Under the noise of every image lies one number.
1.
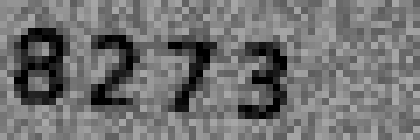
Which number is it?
8273
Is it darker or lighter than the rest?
darker
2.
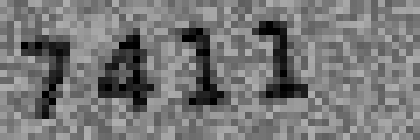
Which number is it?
7411
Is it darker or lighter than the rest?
darker
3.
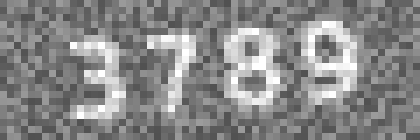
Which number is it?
3789
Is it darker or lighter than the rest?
lighter
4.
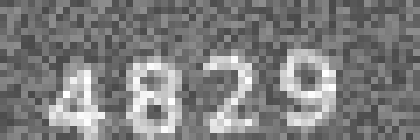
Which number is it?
4829
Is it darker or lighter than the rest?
lighter
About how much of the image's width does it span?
two thirds
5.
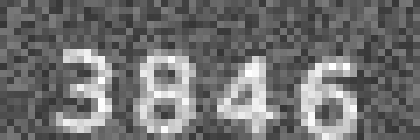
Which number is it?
3846
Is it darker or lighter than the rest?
lighter
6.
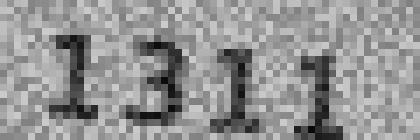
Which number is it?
1311
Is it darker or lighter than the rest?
darker
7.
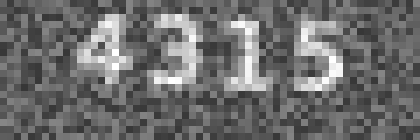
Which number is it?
4315
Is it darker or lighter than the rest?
lighter
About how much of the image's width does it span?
two thirds
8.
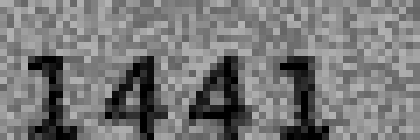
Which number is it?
1441
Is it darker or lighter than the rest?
darker
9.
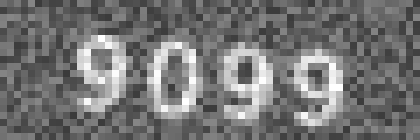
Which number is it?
9099
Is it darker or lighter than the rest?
lighter
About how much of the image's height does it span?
two thirds
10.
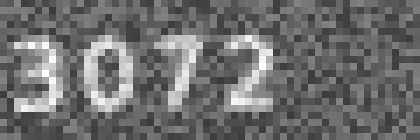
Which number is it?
3072
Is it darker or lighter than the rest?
lighter
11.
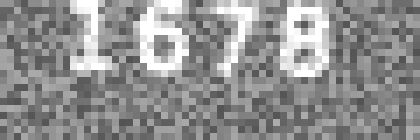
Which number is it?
1678
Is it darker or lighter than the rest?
lighter
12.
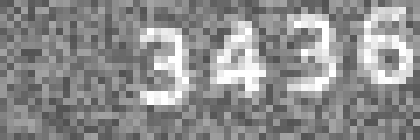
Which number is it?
3436
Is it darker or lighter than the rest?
lighter
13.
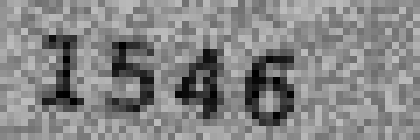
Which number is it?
1546
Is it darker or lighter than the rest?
darker
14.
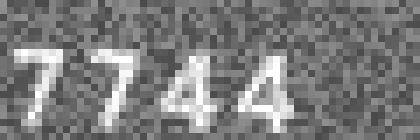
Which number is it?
7744
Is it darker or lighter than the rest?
lighter
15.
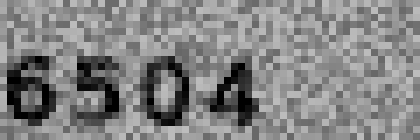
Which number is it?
6504
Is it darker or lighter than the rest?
darker
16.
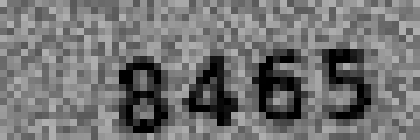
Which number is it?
8465
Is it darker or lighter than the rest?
darker
